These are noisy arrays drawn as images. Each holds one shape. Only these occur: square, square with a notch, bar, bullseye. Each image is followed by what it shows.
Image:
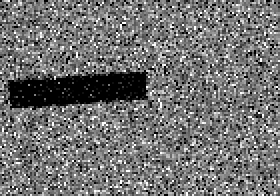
bar
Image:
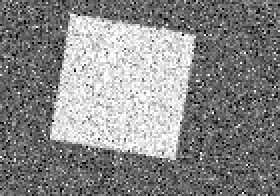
square
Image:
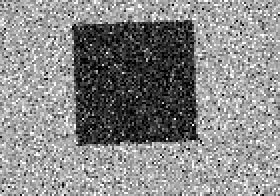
square
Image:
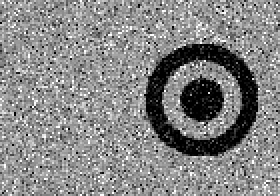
bullseye
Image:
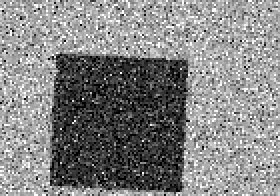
square
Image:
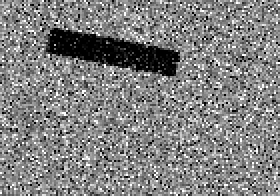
bar
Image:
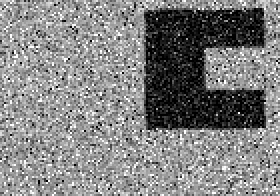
square with a notch
